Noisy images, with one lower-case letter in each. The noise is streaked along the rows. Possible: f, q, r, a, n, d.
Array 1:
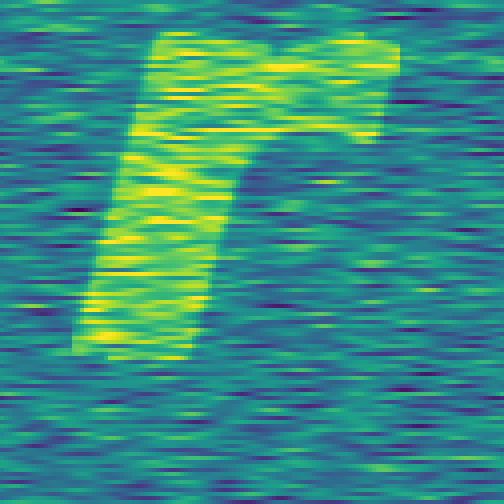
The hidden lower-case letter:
r
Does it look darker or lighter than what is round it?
lighter
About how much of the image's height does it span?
two thirds
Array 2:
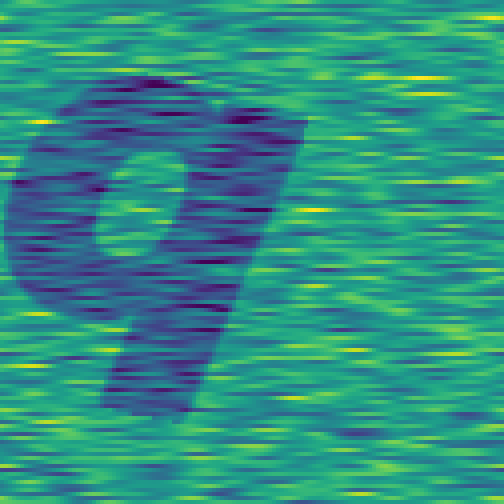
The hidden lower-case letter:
q
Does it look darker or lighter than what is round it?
darker
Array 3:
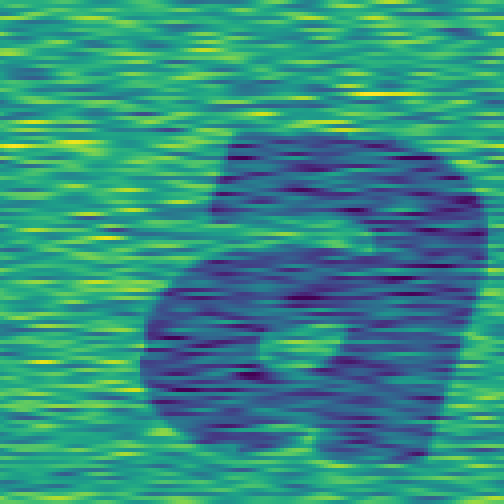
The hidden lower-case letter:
a
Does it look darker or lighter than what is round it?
darker
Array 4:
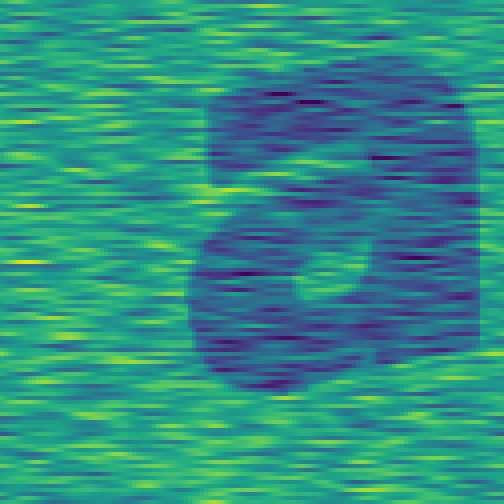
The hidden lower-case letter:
a
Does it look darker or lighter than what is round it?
darker
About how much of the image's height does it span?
two thirds
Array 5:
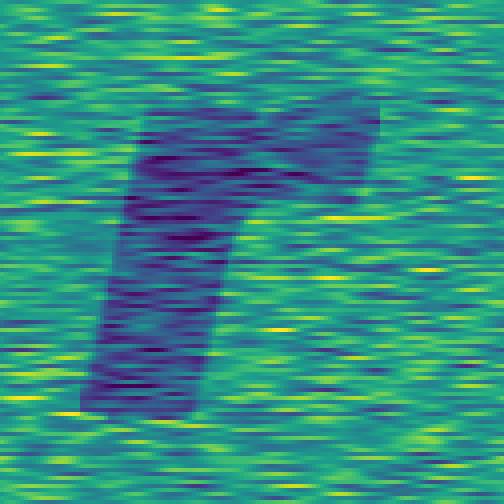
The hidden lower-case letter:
r
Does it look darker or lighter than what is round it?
darker
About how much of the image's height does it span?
two thirds
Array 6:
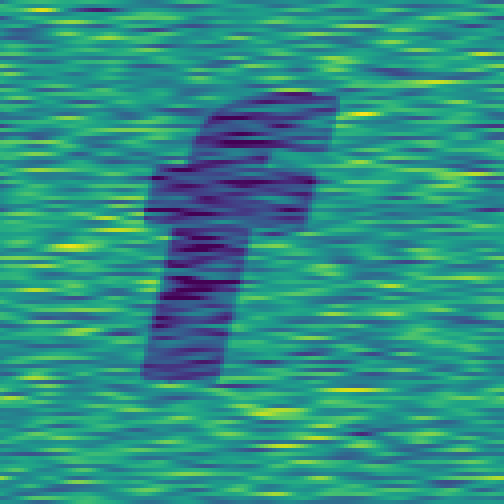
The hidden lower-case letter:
f
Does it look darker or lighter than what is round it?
darker
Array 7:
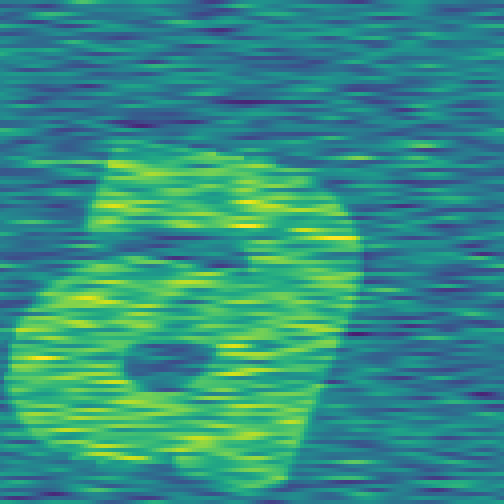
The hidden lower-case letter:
a
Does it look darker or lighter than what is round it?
lighter
